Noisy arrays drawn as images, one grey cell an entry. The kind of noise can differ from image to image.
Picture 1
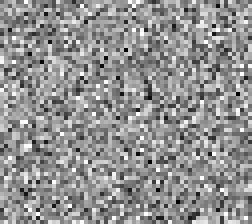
independent entries
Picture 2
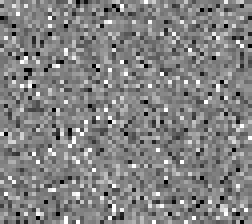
heavy tails
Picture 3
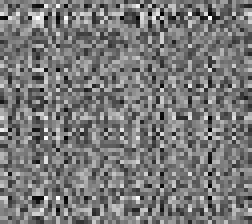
low rank plus noise
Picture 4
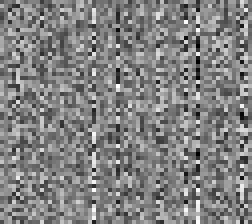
columns of uneven size
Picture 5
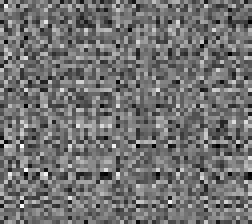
low rank plus noise
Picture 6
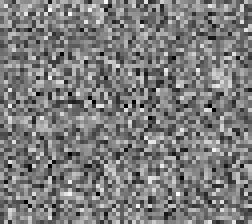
low rank plus noise
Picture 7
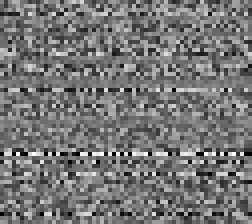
rows of uneven size
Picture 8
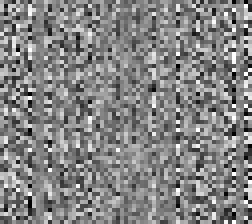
columns of uneven size
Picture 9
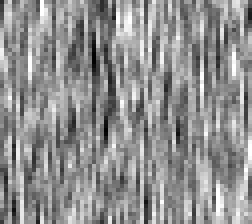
streaked along the columns
